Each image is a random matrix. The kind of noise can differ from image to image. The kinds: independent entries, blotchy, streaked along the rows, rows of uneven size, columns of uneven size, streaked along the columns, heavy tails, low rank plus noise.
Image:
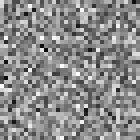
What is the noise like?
independent entries
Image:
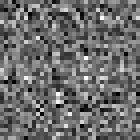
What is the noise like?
low rank plus noise
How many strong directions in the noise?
three or four
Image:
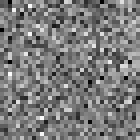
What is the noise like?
independent entries
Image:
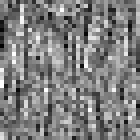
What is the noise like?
streaked along the columns
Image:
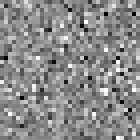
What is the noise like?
heavy tails
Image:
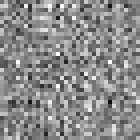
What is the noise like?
low rank plus noise
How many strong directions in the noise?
three or four
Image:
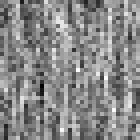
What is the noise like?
streaked along the columns
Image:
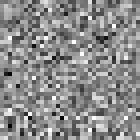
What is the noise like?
low rank plus noise
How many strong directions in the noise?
three or four
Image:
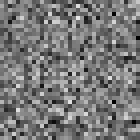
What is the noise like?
low rank plus noise
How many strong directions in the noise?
three or four
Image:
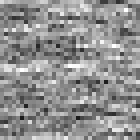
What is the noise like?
streaked along the rows
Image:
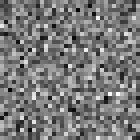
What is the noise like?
independent entries
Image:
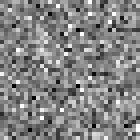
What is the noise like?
heavy tails
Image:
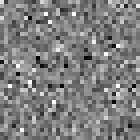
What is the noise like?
heavy tails
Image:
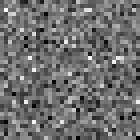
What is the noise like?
heavy tails
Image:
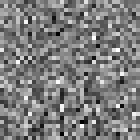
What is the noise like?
low rank plus noise
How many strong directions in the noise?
two
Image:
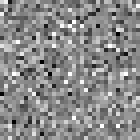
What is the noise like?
heavy tails
